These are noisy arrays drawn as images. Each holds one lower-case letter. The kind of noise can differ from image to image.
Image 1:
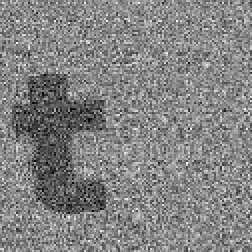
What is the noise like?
low rank plus noise
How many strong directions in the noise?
five to eight
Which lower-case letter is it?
t
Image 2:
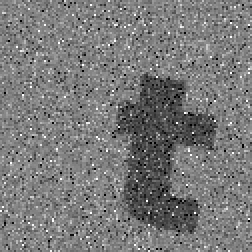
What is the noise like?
heavy tails
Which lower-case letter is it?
t
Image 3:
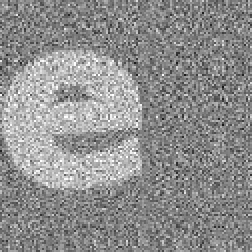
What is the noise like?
low rank plus noise
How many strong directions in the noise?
three or four
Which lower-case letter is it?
e
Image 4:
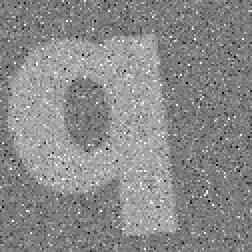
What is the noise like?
heavy tails
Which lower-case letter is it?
q
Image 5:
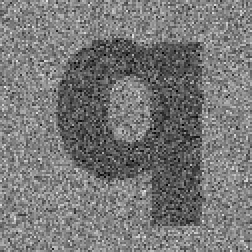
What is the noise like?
independent entries
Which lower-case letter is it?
q
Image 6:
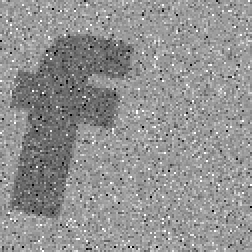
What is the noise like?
heavy tails
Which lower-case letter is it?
f
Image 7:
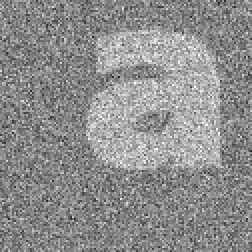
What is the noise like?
independent entries
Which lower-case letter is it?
a
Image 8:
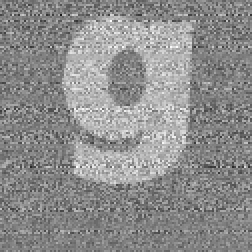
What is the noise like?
rows of uneven size
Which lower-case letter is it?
g
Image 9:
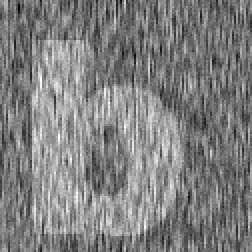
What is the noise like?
streaked along the columns
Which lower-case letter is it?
b
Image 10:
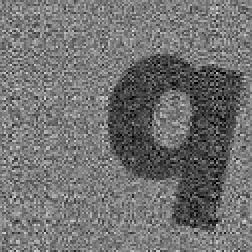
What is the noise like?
low rank plus noise
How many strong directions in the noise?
three or four
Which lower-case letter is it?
q
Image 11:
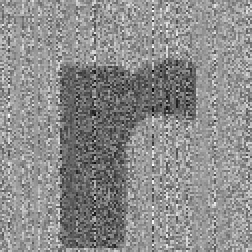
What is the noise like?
columns of uneven size
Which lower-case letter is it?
r
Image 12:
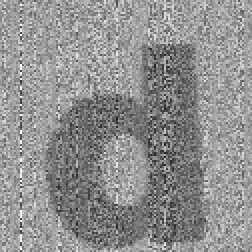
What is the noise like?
columns of uneven size
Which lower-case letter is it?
d
